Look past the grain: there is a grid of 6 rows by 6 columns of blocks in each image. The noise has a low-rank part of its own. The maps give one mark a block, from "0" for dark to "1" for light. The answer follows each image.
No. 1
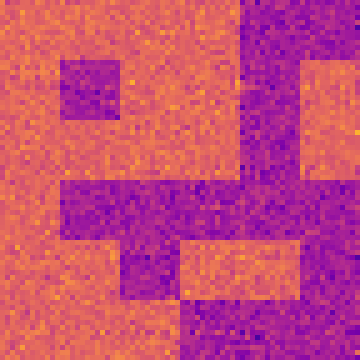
1 1 1 1 0 0
1 0 1 1 0 1
1 1 1 1 0 1
1 0 0 0 0 0
1 1 0 1 1 0
1 1 1 0 0 0
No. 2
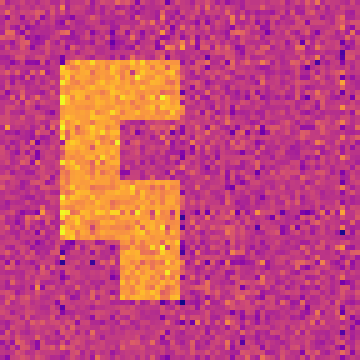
0 0 0 0 0 0
0 1 1 0 0 0
0 1 0 0 0 0
0 1 1 0 0 0
0 0 1 0 0 0
0 0 0 0 0 0
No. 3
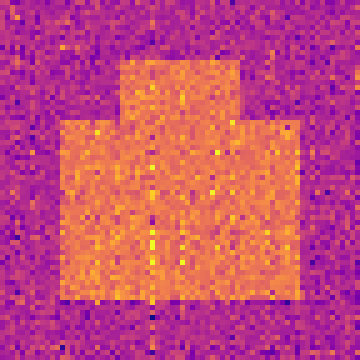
0 0 0 0 0 0
0 0 1 1 0 0
0 1 1 1 1 0
0 1 1 1 1 0
0 1 1 1 1 0
0 0 0 0 0 0
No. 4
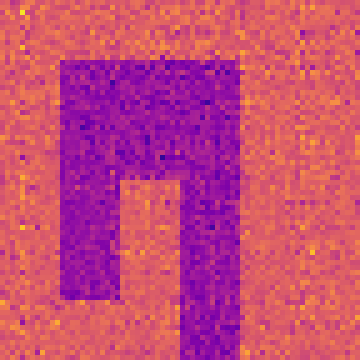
1 1 1 1 1 1
1 0 0 0 1 1
1 0 0 0 1 1
1 0 1 0 1 1
1 0 1 0 1 1
1 1 1 0 1 1
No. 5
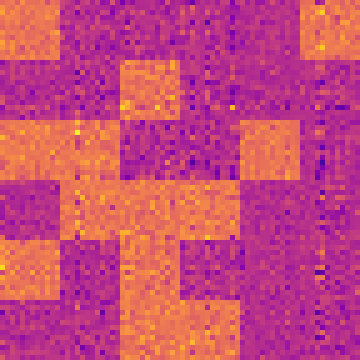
1 0 0 0 0 1
0 0 1 0 0 0
1 1 0 0 1 0
0 1 1 1 0 0
1 0 1 0 0 0
0 0 1 1 0 0
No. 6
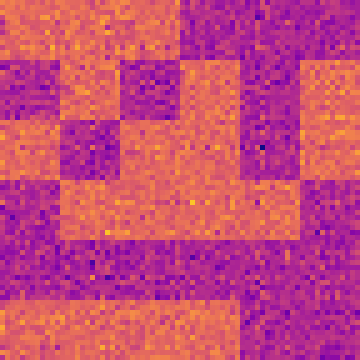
1 1 1 0 0 0
0 1 0 1 0 1
1 0 1 1 0 1
0 1 1 1 1 0
0 0 0 0 0 0
1 1 1 1 0 0
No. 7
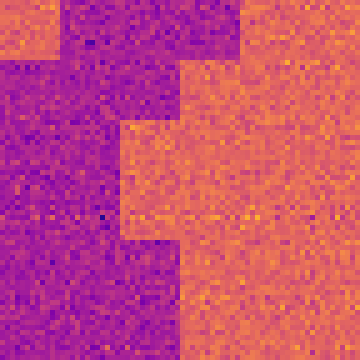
1 0 0 0 1 1
0 0 0 1 1 1
0 0 1 1 1 1
0 0 1 1 1 1
0 0 0 1 1 1
0 0 0 1 1 1
